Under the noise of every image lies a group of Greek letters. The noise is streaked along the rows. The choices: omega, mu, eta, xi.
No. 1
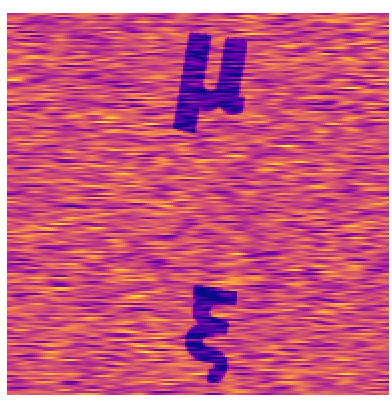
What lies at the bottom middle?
xi
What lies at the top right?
nothing
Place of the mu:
top middle
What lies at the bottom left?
nothing
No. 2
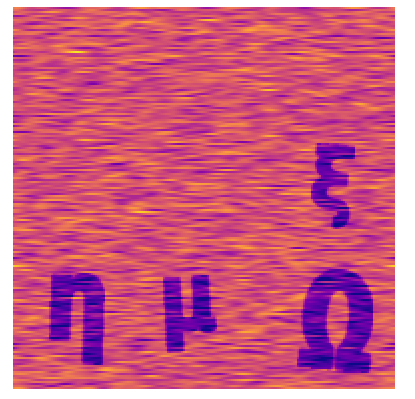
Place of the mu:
bottom middle
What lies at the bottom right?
omega
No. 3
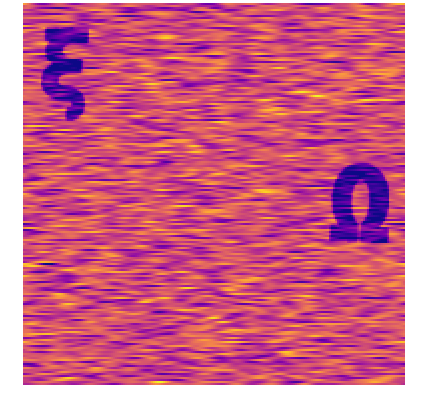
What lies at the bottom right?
nothing
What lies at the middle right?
omega
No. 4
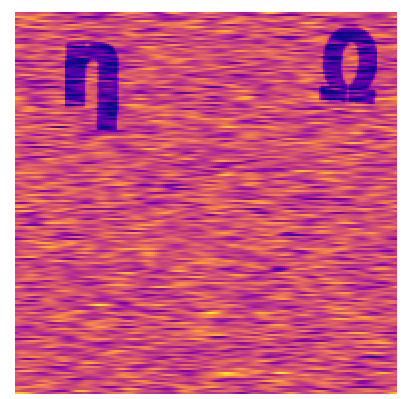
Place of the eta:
top left
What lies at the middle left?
nothing
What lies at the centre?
nothing
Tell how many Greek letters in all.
2
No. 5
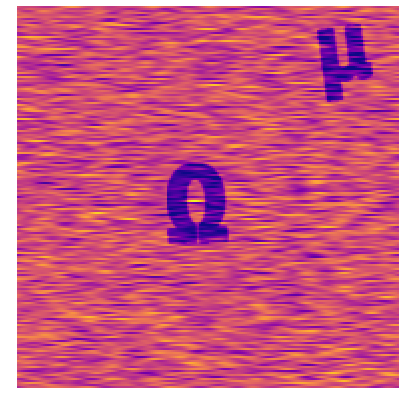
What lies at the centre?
omega
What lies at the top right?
mu
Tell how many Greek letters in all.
2
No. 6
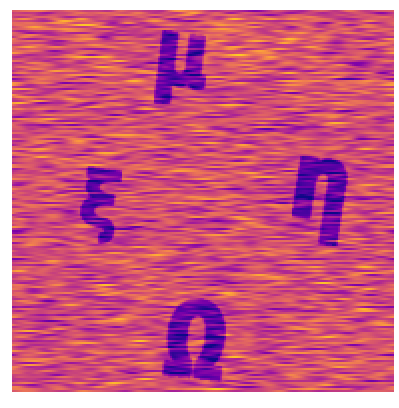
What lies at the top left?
nothing
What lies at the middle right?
eta
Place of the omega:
bottom middle
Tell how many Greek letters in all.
4
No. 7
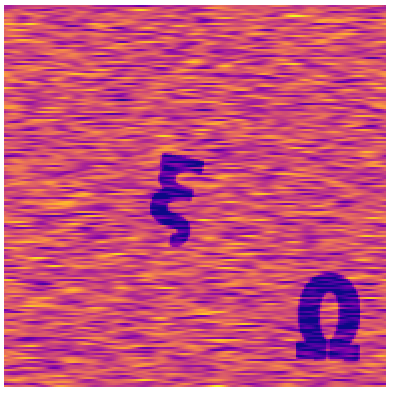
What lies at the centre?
xi
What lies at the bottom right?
omega
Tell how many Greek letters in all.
2
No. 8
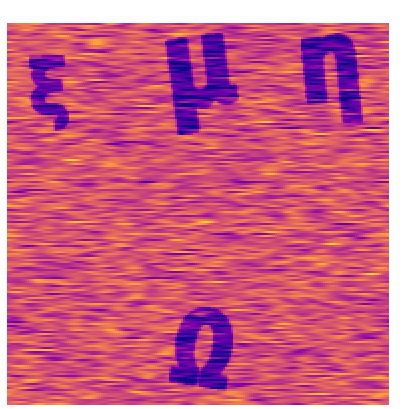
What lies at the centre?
nothing
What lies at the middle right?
nothing
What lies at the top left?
xi
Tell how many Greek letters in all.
4
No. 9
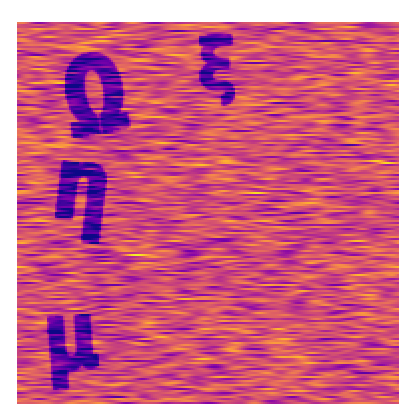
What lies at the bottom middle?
nothing
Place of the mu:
bottom left
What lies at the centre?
nothing
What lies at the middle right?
nothing
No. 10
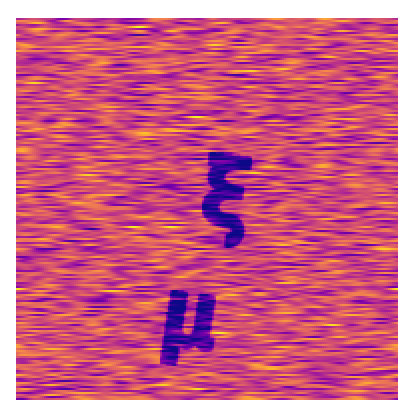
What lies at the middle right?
nothing
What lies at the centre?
xi
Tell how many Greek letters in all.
2
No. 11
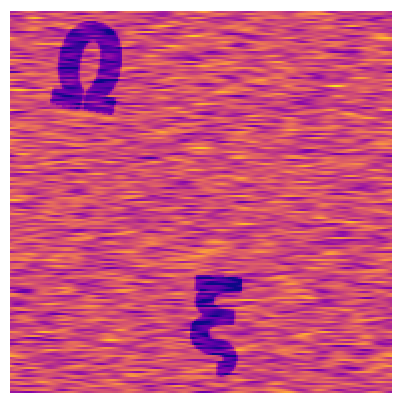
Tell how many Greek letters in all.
2
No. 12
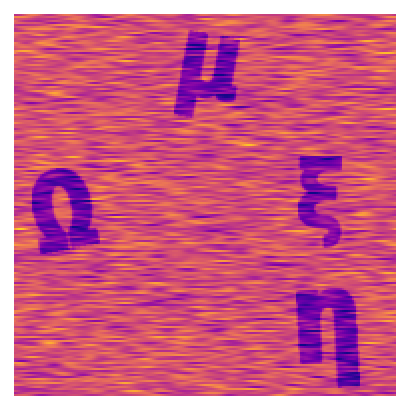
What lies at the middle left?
omega
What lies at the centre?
nothing
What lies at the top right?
nothing
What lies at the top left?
nothing
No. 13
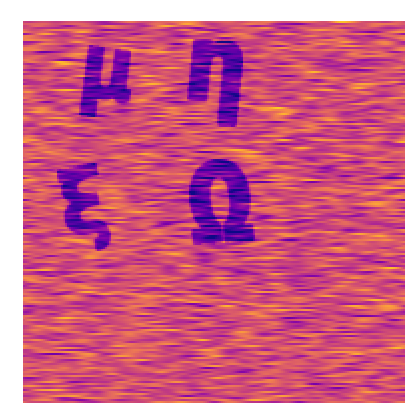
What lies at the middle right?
nothing
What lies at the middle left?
xi
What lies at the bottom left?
nothing
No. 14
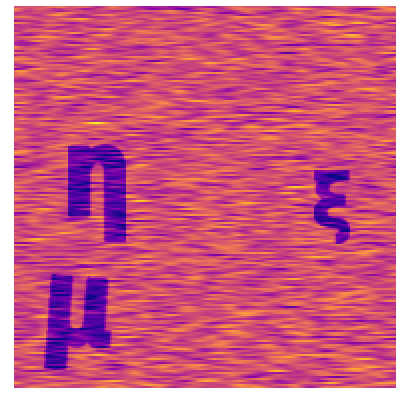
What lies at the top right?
nothing
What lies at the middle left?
eta
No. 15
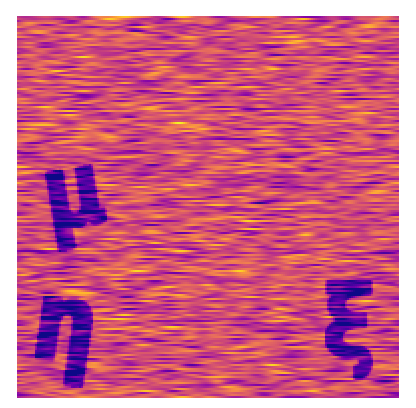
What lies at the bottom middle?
nothing
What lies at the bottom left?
eta
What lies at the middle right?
nothing
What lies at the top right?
nothing
